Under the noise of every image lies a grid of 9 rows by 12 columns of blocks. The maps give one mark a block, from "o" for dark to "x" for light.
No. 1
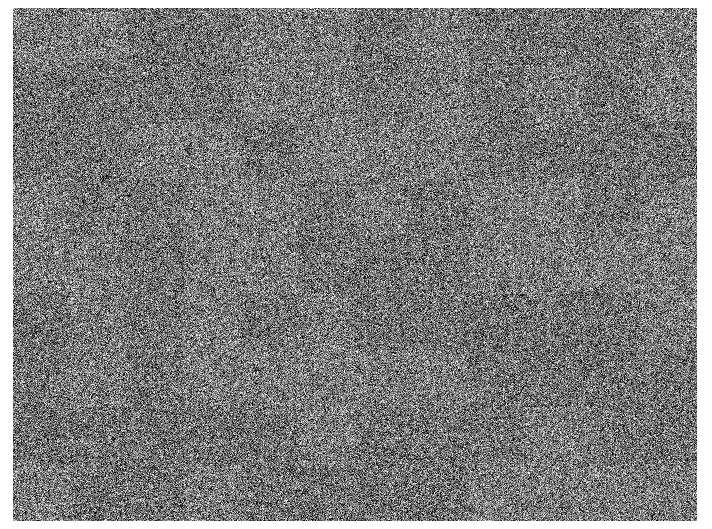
x x o o x x o x o o o x
o o o o x x o x o x o x
o o x x o x x x o o o o
x o o x x o x o x x o x
x x o x x o o o x x x x
o x o x o x o o o o o x
o x o x x x x x o o o o
o o o o o x o o o x o o
x o o x o o o o x x x x
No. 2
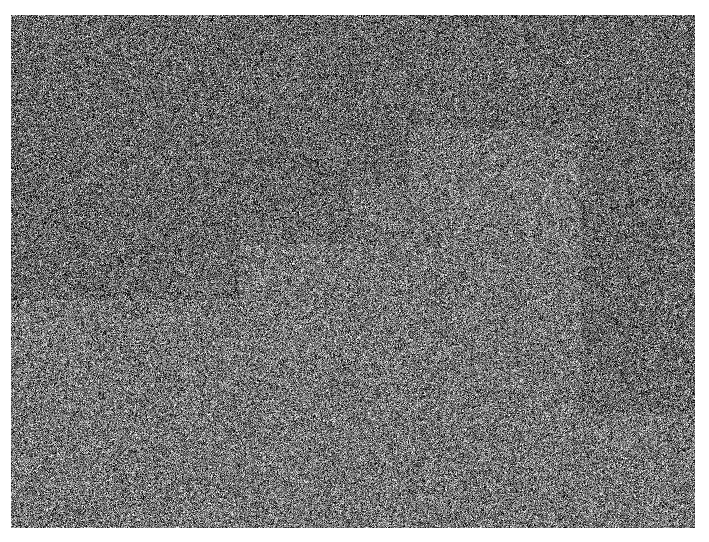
o o o o o o o o o o o o
o o o o o o o o o o o o
o o o o o o o x x x o o
o o o o o o x x x x o o
o o o o x x x x x x o o
x x x x x x x x x x o o
x x x x x x x x x x o o
x x x x x x x x x x x x
x x x x x x x x x x x x
